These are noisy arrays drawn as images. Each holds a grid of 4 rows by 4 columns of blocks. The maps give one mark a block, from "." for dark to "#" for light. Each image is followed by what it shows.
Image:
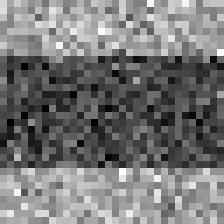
# # # #
. . . .
. . . .
# # # #
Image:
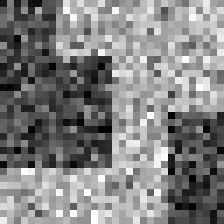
. # # #
. . # #
. . # .
# # # .
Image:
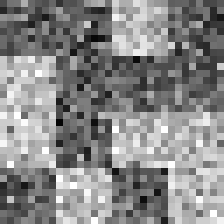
. . # .
# . . .
# . # #
. # . #
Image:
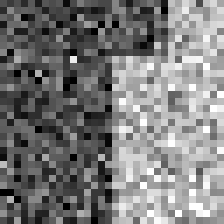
. . . #
. . # #
. . # #
. . # #
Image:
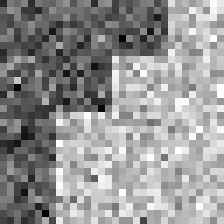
. . . #
. . # #
. # # #
. # # #
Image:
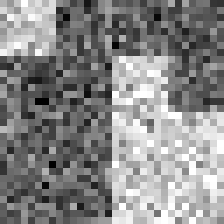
# . . .
. . # .
. . # #
. . # #
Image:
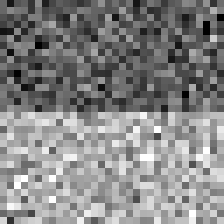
. . . .
. . . .
# # # #
# # # #
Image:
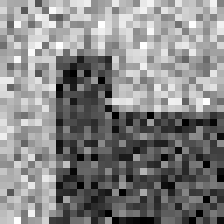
# # # #
# . # #
# . . .
# . . .
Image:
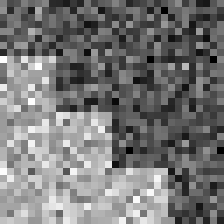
. . . .
# . . .
# # . .
# # # .
